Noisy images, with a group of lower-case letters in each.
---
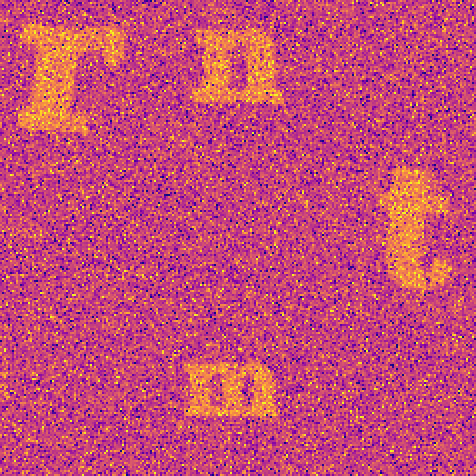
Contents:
top left: r; top middle: n; middle right: t; bottom middle: m
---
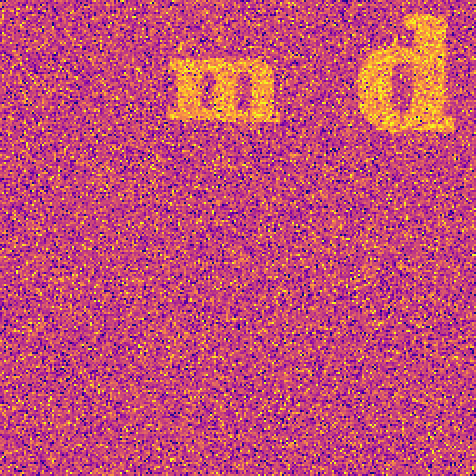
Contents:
top middle: m; top right: d
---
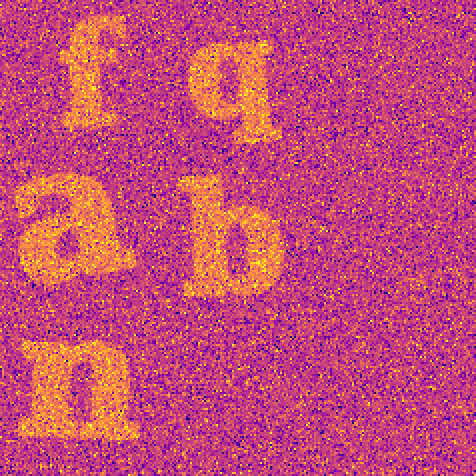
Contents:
top left: f; top middle: q; middle left: a; centre: b; bottom left: n
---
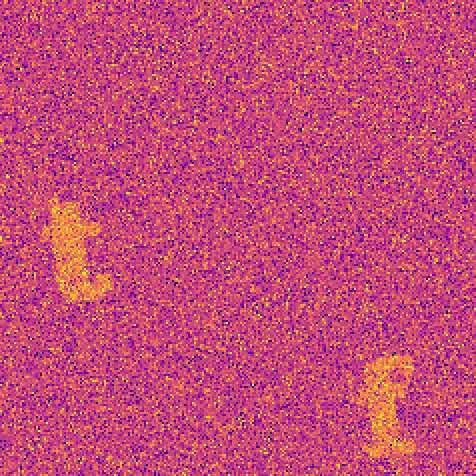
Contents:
middle left: t; bottom right: f
